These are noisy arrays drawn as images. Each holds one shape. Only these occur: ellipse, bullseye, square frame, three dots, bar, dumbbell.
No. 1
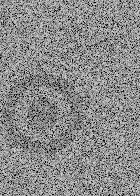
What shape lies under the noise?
bullseye
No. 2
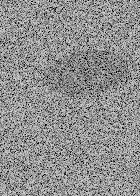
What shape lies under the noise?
ellipse
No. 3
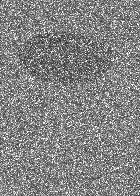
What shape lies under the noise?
ellipse
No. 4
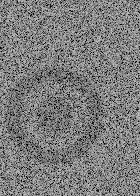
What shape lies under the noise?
bullseye
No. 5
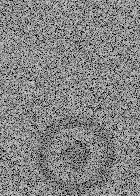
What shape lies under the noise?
bullseye
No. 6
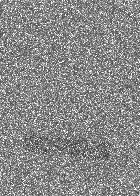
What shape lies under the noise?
bar
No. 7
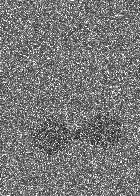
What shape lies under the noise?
dumbbell
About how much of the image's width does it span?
two thirds
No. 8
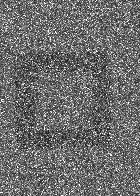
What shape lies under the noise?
square frame
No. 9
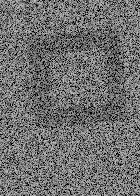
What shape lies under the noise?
square frame
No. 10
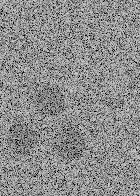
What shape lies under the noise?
three dots
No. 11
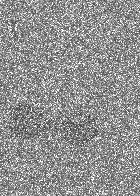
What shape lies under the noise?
dumbbell
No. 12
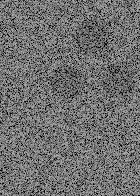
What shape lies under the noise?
three dots
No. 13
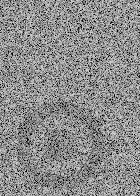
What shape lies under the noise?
bullseye
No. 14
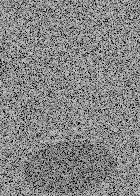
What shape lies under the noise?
ellipse
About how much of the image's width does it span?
two thirds
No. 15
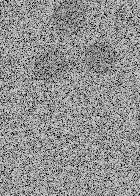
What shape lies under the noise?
three dots
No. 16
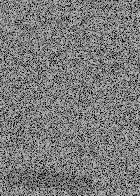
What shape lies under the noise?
bar
